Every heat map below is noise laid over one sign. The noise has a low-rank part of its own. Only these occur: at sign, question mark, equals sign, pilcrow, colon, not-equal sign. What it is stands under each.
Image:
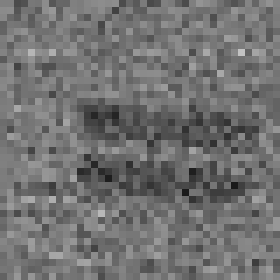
equals sign
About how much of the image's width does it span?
two thirds
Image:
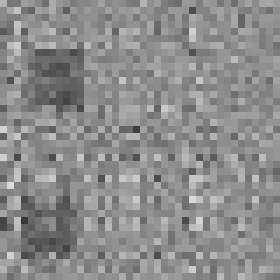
colon
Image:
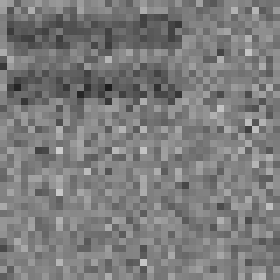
equals sign
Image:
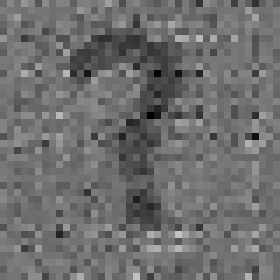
question mark
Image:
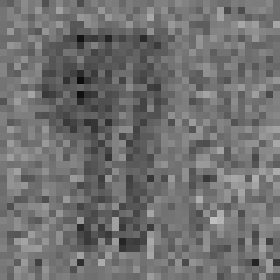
pilcrow
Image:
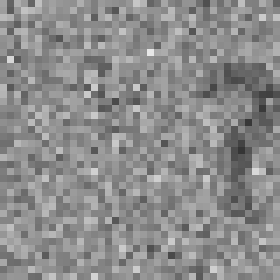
question mark
